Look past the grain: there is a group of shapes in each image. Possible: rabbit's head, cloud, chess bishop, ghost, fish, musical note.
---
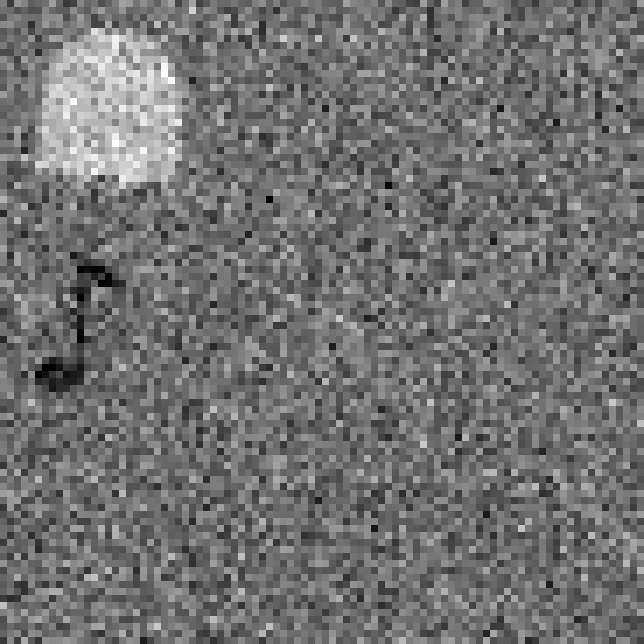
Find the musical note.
middle left
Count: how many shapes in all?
2
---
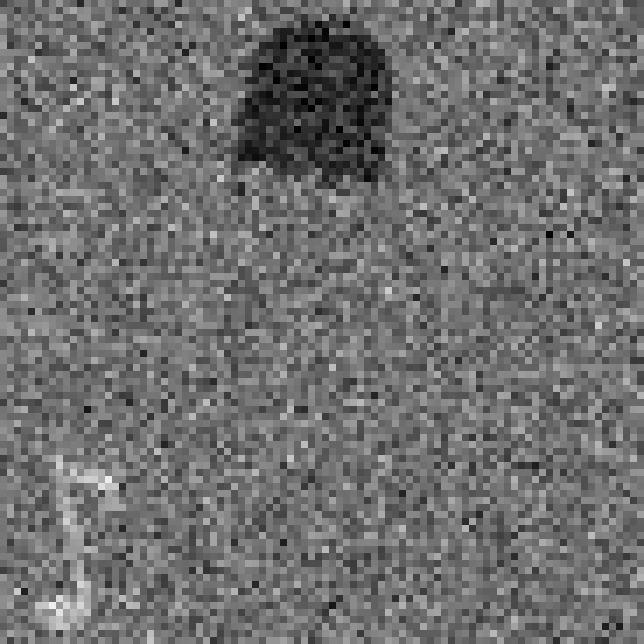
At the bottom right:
nothing
